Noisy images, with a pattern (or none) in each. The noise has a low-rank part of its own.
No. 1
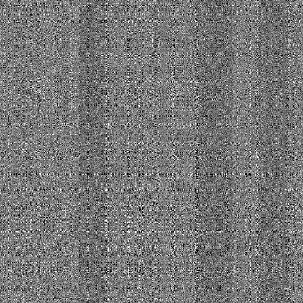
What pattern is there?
bands of columns
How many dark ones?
3
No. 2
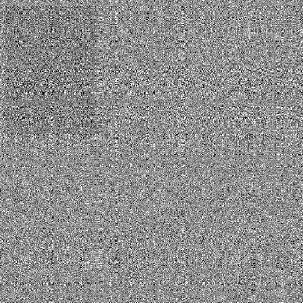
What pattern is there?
one block
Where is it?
top left
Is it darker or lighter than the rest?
darker
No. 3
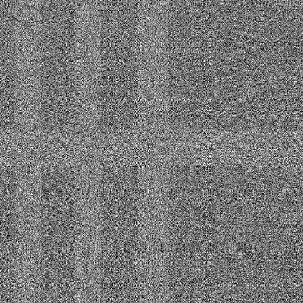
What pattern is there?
bands of rows crossing bands of columns
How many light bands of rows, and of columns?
1 and 3
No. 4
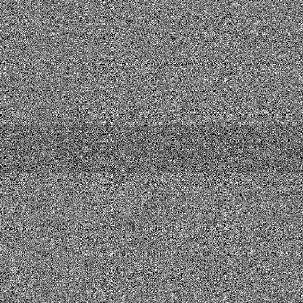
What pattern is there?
one band of rows
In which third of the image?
middle
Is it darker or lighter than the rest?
darker
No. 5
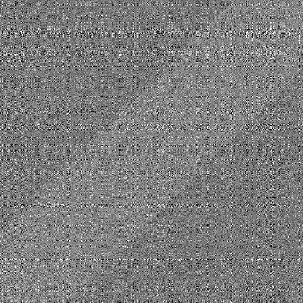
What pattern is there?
a diagonal band
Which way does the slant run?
bottom left to top right
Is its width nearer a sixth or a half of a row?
a half
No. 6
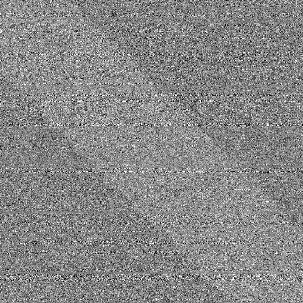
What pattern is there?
a diagonal band
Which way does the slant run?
top left to bottom right
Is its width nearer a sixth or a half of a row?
a half
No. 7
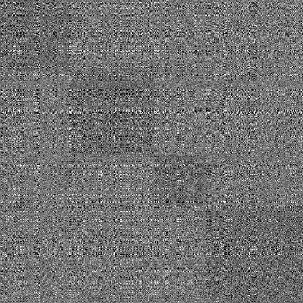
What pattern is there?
blocks along the diagonal
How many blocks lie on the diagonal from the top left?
4
